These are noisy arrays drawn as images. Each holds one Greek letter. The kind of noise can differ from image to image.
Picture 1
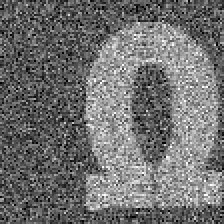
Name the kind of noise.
low rank plus noise
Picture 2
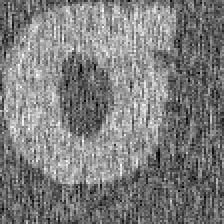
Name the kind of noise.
streaked along the columns
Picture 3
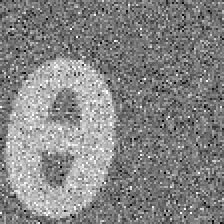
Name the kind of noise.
heavy tails
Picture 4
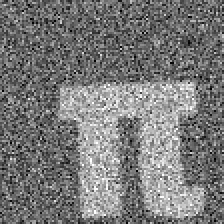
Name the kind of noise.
low rank plus noise
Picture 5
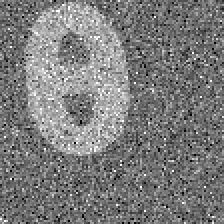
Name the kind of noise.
heavy tails
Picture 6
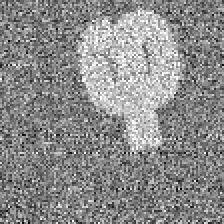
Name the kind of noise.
rows of uneven size
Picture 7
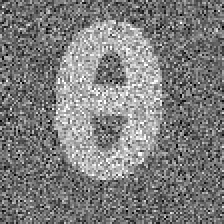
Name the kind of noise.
low rank plus noise
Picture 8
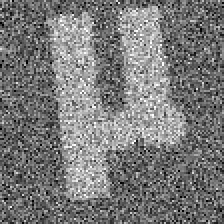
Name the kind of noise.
independent entries
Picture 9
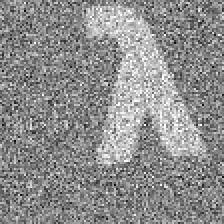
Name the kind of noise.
low rank plus noise
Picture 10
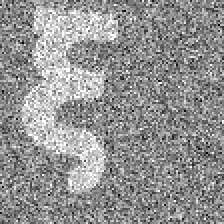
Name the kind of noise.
independent entries
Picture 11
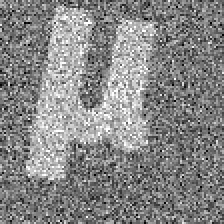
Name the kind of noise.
low rank plus noise
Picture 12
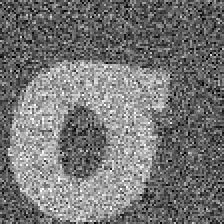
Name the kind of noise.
low rank plus noise
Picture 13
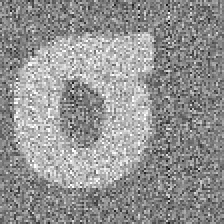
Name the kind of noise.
columns of uneven size
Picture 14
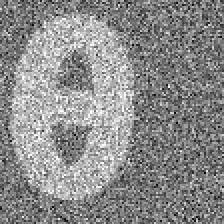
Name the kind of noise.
low rank plus noise
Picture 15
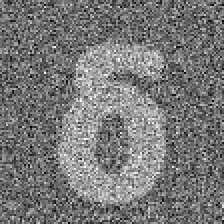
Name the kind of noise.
low rank plus noise
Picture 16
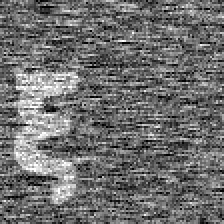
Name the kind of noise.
streaked along the rows
